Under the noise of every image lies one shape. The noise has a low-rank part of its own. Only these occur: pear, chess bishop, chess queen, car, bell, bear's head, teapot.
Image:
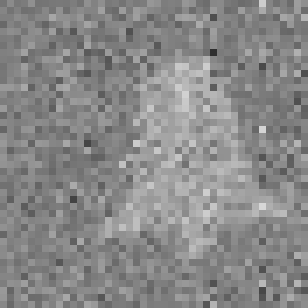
bell
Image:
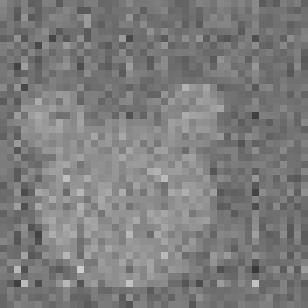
bear's head
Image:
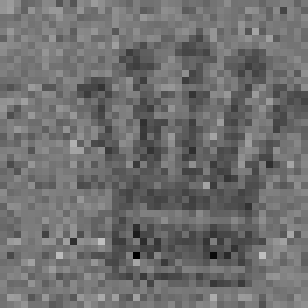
chess queen
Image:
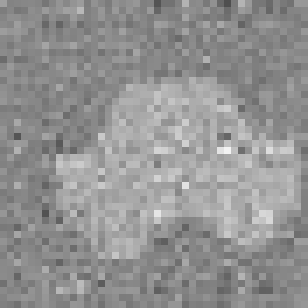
car
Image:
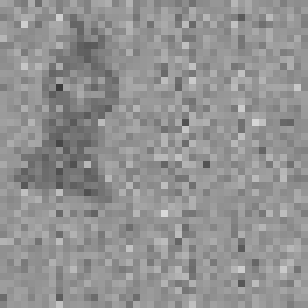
chess bishop
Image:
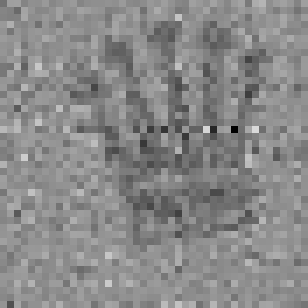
chess queen
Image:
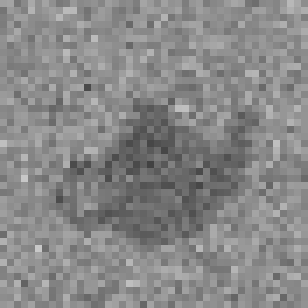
teapot
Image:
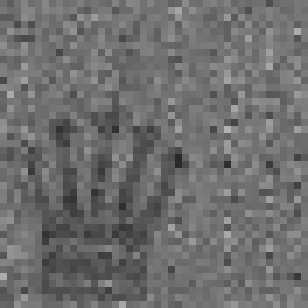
chess queen
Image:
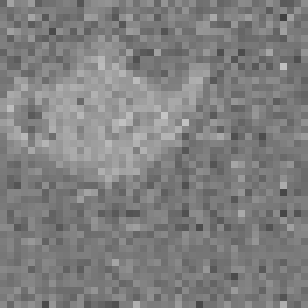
teapot
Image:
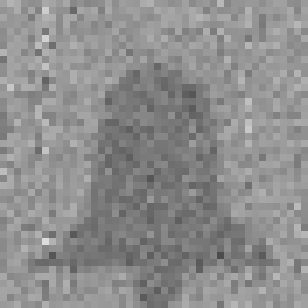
bell
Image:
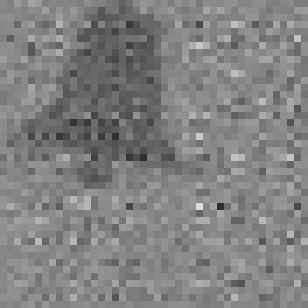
bell
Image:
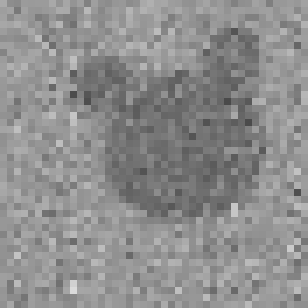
bear's head
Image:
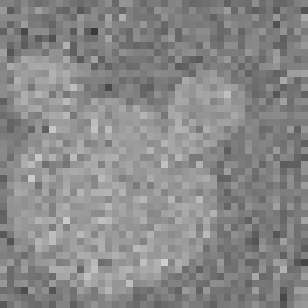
bear's head
